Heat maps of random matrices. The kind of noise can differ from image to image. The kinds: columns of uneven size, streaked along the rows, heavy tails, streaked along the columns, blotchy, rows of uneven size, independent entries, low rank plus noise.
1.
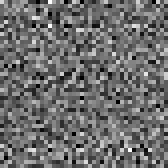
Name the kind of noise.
low rank plus noise
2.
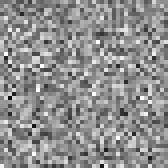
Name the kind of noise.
low rank plus noise
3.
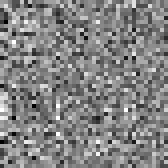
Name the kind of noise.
low rank plus noise
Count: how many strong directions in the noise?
one
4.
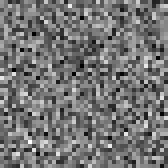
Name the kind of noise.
independent entries
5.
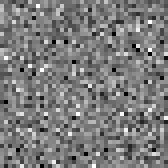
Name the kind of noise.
heavy tails
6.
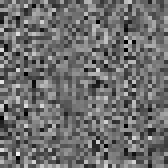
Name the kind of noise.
columns of uneven size
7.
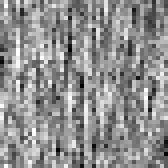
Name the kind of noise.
streaked along the columns
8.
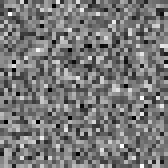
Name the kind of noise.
independent entries
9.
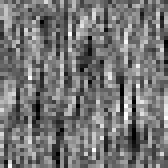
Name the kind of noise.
streaked along the columns
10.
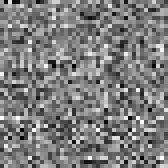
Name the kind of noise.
low rank plus noise
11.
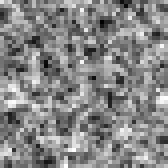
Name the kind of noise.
blotchy
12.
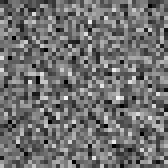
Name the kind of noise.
independent entries
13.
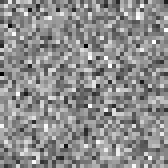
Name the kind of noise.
independent entries
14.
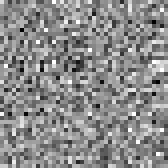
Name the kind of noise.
low rank plus noise
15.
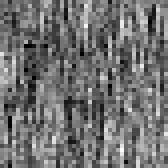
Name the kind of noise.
streaked along the columns
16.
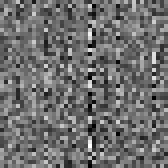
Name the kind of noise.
columns of uneven size
